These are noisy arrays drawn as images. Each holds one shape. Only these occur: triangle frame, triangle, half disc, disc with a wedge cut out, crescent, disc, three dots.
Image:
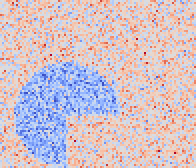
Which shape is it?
disc with a wedge cut out
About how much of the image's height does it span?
two thirds
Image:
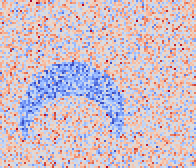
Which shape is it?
crescent
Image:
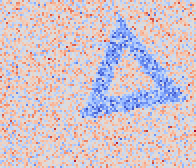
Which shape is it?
triangle frame
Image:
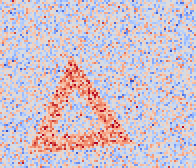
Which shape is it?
triangle frame
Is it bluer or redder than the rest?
redder
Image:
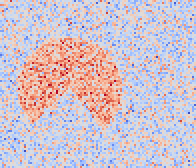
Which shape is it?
disc with a wedge cut out
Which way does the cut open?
down
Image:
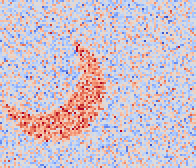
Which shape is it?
crescent
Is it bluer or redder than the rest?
redder
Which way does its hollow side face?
up and left
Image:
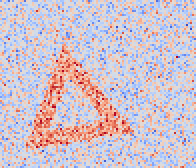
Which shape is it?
triangle frame
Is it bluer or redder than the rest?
redder
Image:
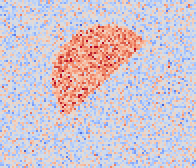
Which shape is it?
half disc
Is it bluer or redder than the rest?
redder
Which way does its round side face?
up and left
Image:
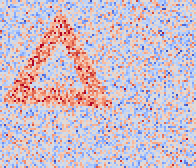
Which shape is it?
triangle frame
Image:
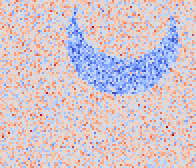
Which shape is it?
crescent
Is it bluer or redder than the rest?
bluer
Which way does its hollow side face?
up
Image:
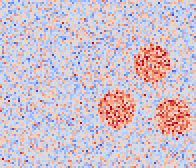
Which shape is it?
three dots
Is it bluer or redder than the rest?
redder
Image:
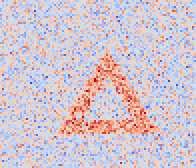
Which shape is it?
triangle frame
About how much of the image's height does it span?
half
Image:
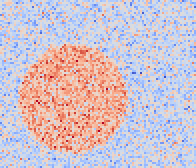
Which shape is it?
disc
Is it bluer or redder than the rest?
redder
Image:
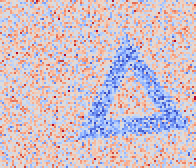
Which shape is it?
triangle frame
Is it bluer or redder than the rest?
bluer
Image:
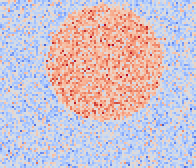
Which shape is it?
disc
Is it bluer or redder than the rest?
redder
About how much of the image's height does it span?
two thirds
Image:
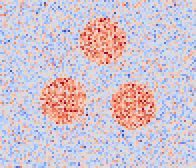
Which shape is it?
three dots
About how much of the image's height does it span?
two thirds
